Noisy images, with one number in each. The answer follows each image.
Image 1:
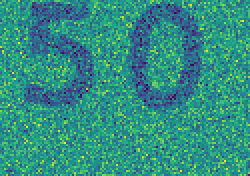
50
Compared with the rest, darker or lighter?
darker
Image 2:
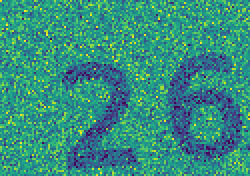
26
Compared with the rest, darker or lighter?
darker
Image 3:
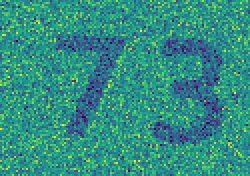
73
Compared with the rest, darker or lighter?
darker
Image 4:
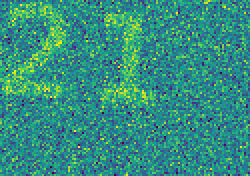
21
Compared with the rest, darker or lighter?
lighter
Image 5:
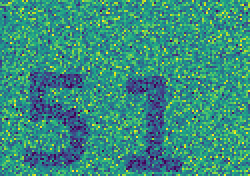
51
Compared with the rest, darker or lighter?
darker
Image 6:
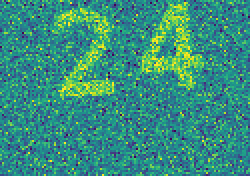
24
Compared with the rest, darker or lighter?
lighter
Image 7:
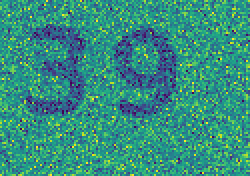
39
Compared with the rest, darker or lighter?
darker
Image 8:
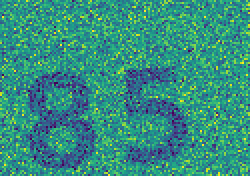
85
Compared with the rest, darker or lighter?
darker
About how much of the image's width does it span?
two thirds
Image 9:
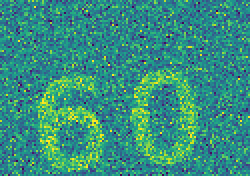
60
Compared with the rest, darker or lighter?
lighter
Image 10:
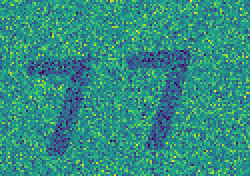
77
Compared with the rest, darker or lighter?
darker
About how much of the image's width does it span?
two thirds
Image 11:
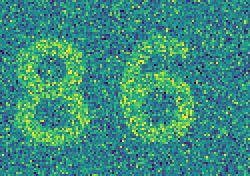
86
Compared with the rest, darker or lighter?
lighter
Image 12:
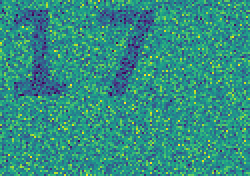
17
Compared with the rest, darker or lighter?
darker
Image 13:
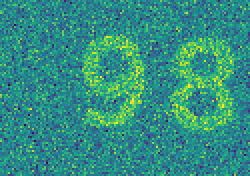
98
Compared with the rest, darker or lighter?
lighter
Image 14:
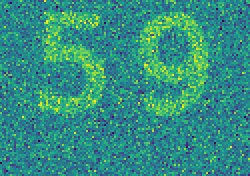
59
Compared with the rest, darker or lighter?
lighter
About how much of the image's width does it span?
two thirds
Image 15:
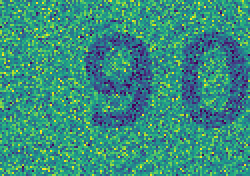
90
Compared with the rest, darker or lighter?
darker
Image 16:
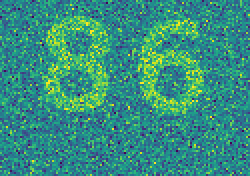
86
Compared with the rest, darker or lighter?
lighter
